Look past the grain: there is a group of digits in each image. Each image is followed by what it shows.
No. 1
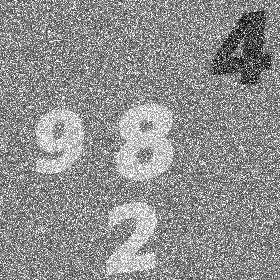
top right: dark 4; middle left: light 9; centre: light 8; bottom middle: light 2
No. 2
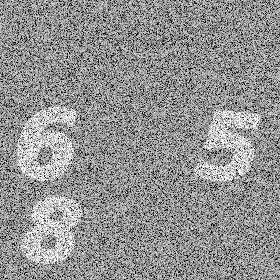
middle left: light 6; middle right: light 5; bottom left: light 8
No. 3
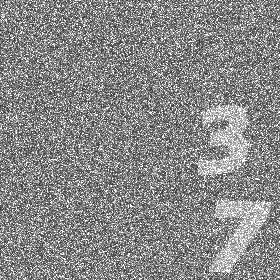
middle right: light 3; bottom right: light 7
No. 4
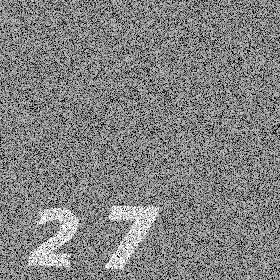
bottom left: light 2; bottom middle: light 7
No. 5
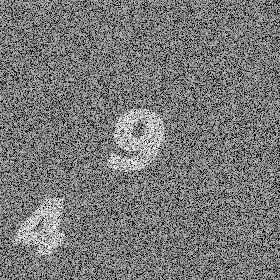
centre: light 9; bottom left: light 4
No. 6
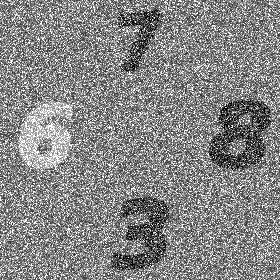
top middle: dark 7; middle left: light 6; middle right: dark 8; bottom middle: dark 3
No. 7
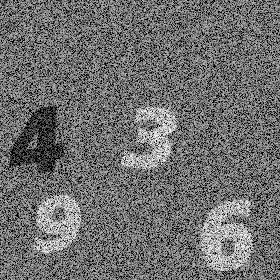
middle left: dark 4; centre: light 3; bottom left: light 9; bottom right: light 6
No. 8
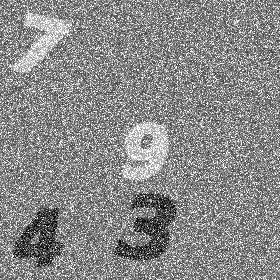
top left: light 7; centre: light 9; bottom left: dark 4; bottom middle: dark 3
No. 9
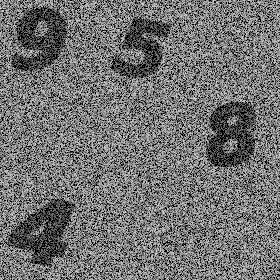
top left: dark 9; top middle: dark 5; middle right: dark 8; bottom left: dark 4
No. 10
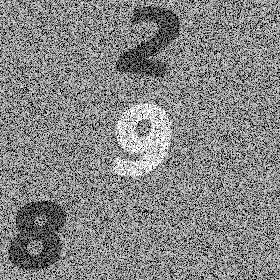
top middle: dark 2; centre: light 9; bottom left: dark 8
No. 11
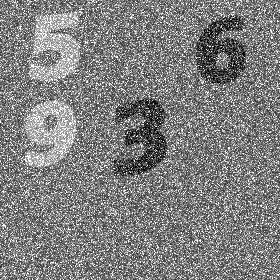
top left: light 5; top right: dark 6; middle left: light 9; centre: dark 3
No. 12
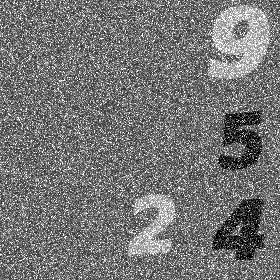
top right: light 9; middle right: dark 5; bottom middle: light 2; bottom right: dark 4
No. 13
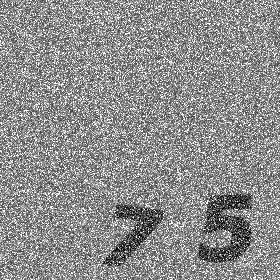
bottom middle: dark 7; bottom right: dark 5
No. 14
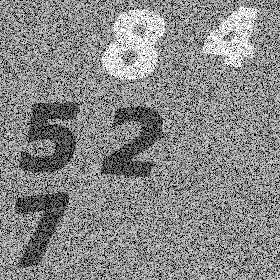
top middle: light 8; top right: light 4; middle left: dark 5; centre: dark 2; bottom left: dark 7
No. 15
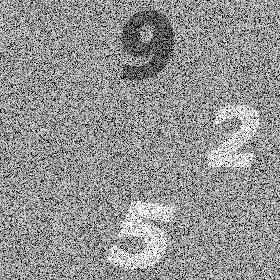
top middle: dark 9; middle right: light 2; bottom middle: light 5
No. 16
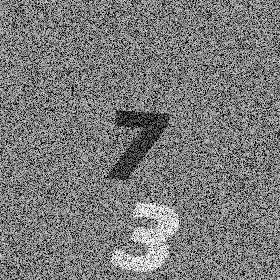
centre: dark 7; bottom middle: light 3
